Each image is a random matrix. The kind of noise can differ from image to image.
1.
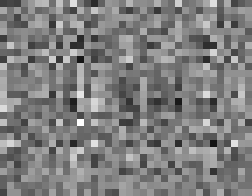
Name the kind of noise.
low rank plus noise
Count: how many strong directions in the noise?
two
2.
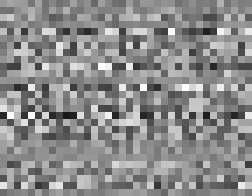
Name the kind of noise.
rows of uneven size
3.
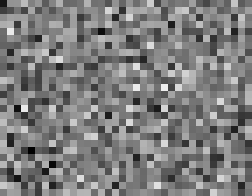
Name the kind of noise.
independent entries
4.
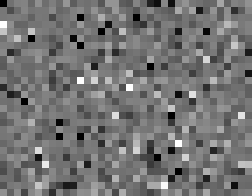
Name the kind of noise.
heavy tails
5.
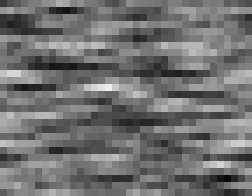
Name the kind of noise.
streaked along the rows
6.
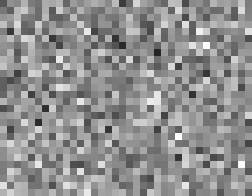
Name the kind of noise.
independent entries
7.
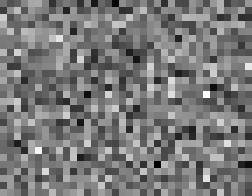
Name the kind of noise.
independent entries
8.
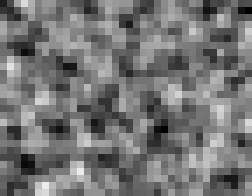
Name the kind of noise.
blotchy
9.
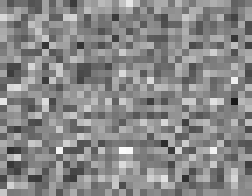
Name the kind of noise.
low rank plus noise
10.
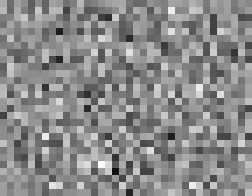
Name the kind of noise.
low rank plus noise
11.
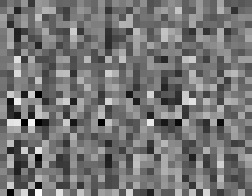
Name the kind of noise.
low rank plus noise
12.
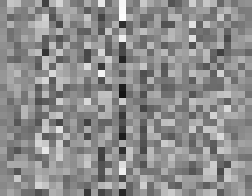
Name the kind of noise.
columns of uneven size
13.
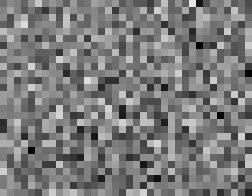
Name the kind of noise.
independent entries
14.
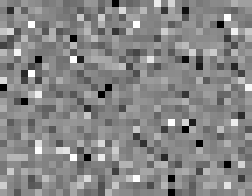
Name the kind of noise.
heavy tails
